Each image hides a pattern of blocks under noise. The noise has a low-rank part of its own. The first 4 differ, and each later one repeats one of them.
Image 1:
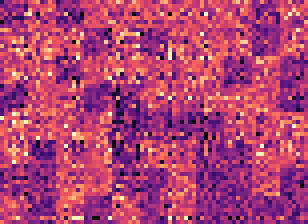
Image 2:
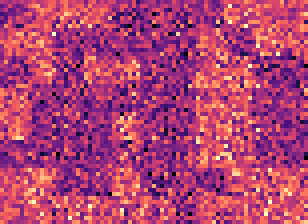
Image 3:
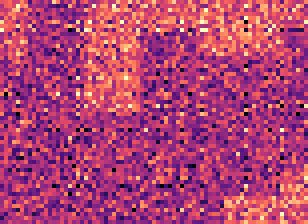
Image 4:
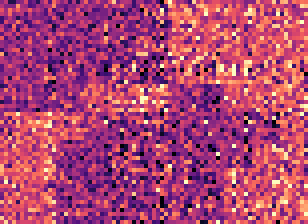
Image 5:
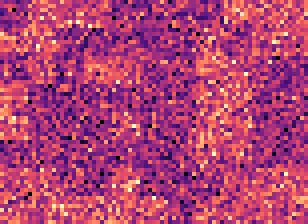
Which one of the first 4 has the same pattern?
2
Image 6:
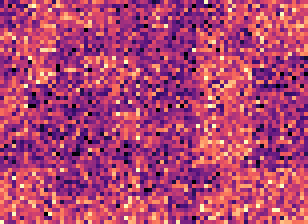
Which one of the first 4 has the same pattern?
2
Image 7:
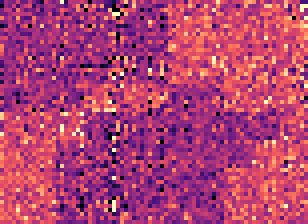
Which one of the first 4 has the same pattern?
4
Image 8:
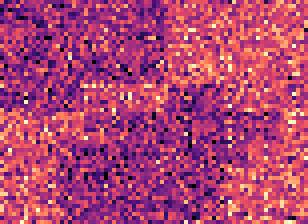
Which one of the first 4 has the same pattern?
4
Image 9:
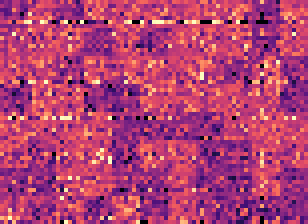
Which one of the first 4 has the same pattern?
1
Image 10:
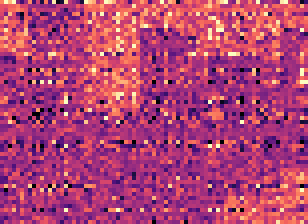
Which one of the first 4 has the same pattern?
3
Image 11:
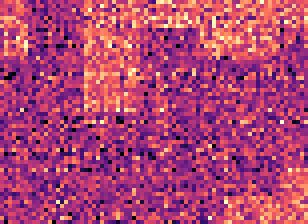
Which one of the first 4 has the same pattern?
3
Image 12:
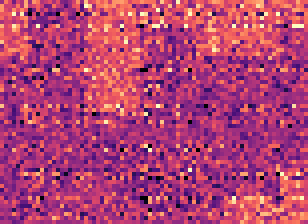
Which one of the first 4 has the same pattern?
3
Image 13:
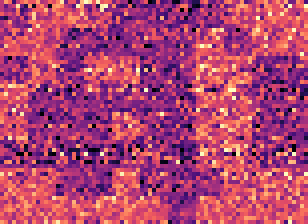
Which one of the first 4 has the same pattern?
2
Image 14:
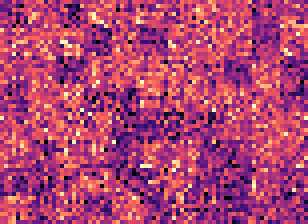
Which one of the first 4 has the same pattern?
1
